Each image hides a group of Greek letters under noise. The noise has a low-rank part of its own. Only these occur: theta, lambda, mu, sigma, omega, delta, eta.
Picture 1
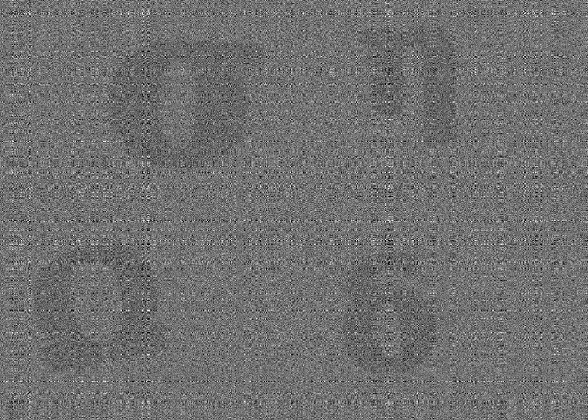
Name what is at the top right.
eta
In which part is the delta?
bottom right
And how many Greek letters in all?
4
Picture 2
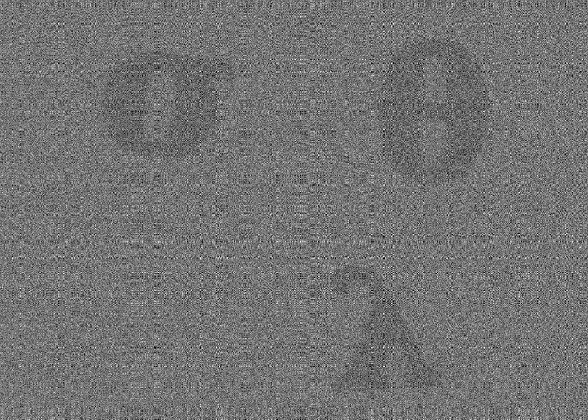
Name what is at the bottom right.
lambda
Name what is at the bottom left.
nothing
